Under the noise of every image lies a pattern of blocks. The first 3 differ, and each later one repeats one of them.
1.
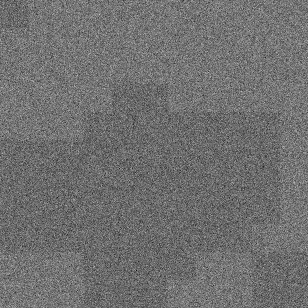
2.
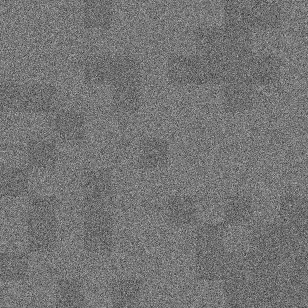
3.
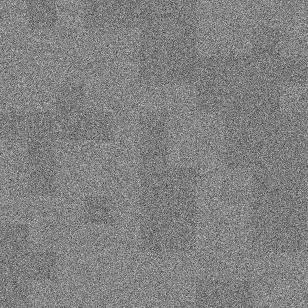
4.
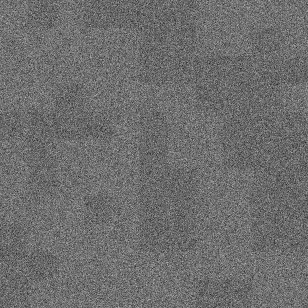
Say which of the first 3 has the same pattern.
3
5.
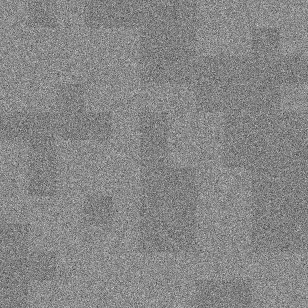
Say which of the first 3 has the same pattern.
3
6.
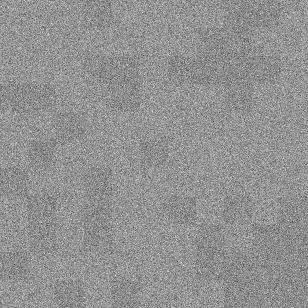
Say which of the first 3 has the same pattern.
2
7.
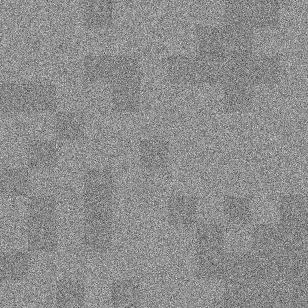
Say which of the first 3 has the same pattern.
2
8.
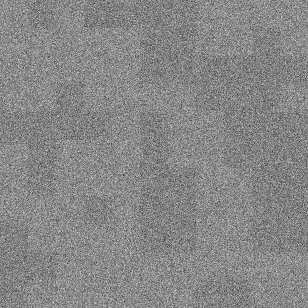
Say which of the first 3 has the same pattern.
3
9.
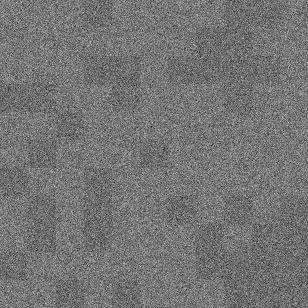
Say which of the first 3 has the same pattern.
2
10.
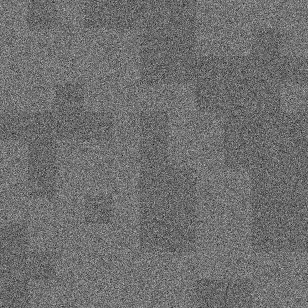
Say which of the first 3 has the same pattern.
3
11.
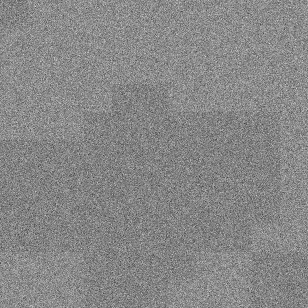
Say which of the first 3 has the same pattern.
1
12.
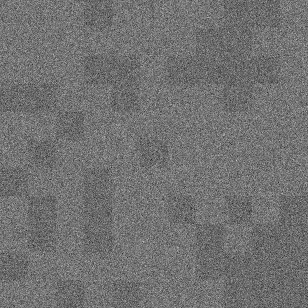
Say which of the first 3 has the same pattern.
2
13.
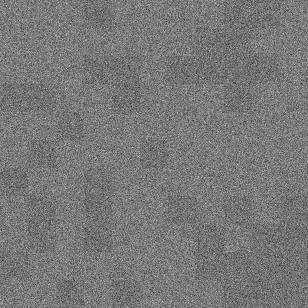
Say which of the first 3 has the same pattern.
2
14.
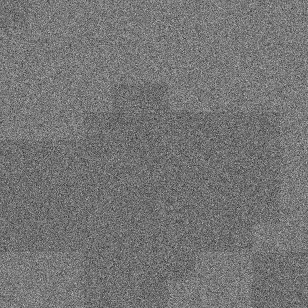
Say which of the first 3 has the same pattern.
1
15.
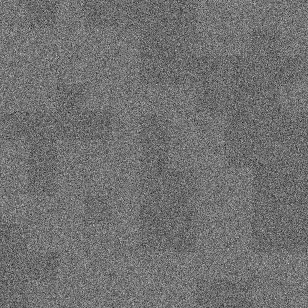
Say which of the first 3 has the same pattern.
3
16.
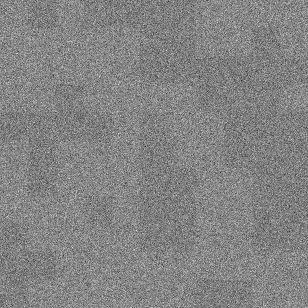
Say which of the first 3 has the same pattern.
3
